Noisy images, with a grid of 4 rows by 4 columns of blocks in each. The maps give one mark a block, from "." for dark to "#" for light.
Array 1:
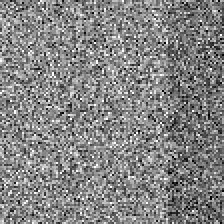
# # # .
# # # .
# # # .
# # # .
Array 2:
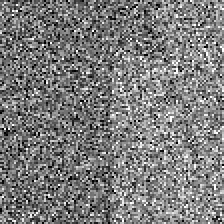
. . . #
. . # #
. . # #
. . # #
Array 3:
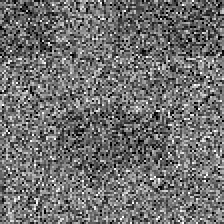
. # . .
# # # #
# . . #
# # # #
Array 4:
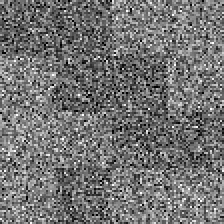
. . # #
# . . #
# # . .
# . # #
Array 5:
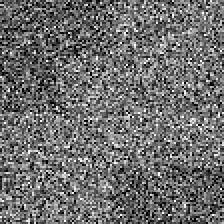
. . # #
. # # #
# # # #
# # . .
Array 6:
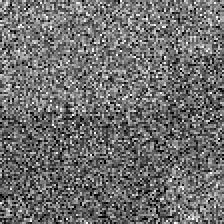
# # # #
# # # .
. . . .
. . . #
